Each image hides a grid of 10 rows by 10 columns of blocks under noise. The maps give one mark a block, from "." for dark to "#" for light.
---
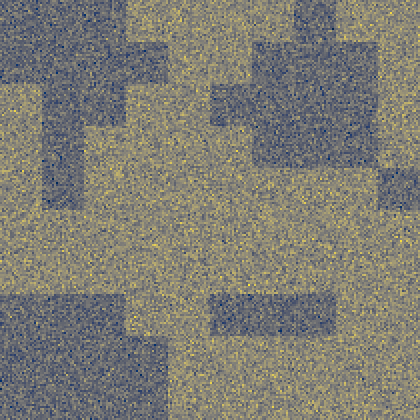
. . . # # # # . # #
. . . . # # . . . #
# . . # # . . . . #
# . # # # # . . . #
# . # # # # # # # .
# # # # # # # # # #
# # # # # # # # # #
. . . # # . . . # #
. . . . # # # # # #
. . . . # # # # # #
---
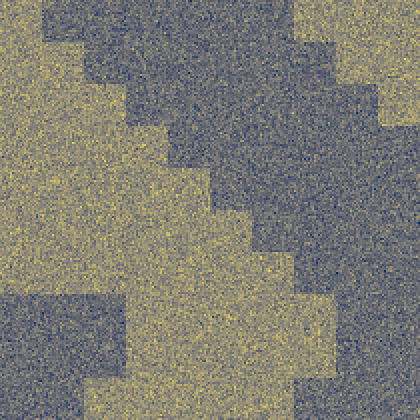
# . . . . . . # # #
# # . . . . . . # #
# # # . . . . . . #
# # # # . . . . . .
# # # # # . . . . .
# # # # # # . . . .
# # # # # # # . . .
. . . # # # # # . .
. . . # # # # # . .
. . # # # # # . . .
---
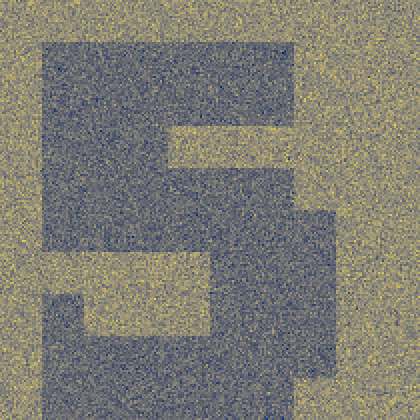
# # # # # # # # # #
# . . . . . . # # #
# . . . . . . # # #
# . . . # # # # # #
# . . . . . . # # #
# . . . . . . . # #
# # # # # . . . # #
# . # # # . . . # #
# . . . . . . . # #
# . . . . . . # # #
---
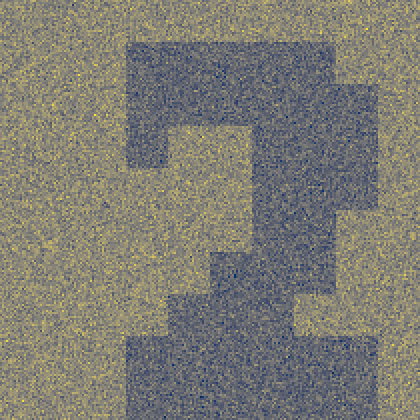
# # # # # # # # # #
# # # . . . . . # #
# # # . . . . . . #
# # # . # # . . . #
# # # # # # . . . #
# # # # # # . . # #
# # # # # . . . # #
# # # # . . . # # #
# # # . . . . . . #
# # # . . . . . . #
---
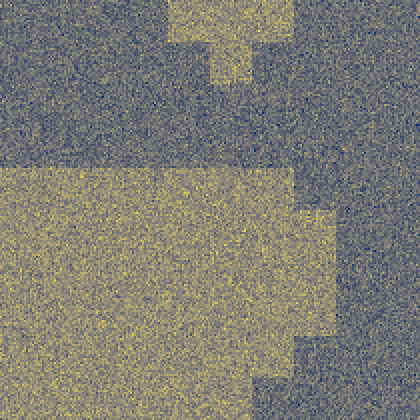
. . . . # # # . . .
. . . . . # . . . .
. . . . . . . . . .
. . . . . . . . . .
# # # # # # # . . .
# # # # # # # # . .
# # # # # # # # . .
# # # # # # # # . .
# # # # # # # . . .
# # # # # # . . . .
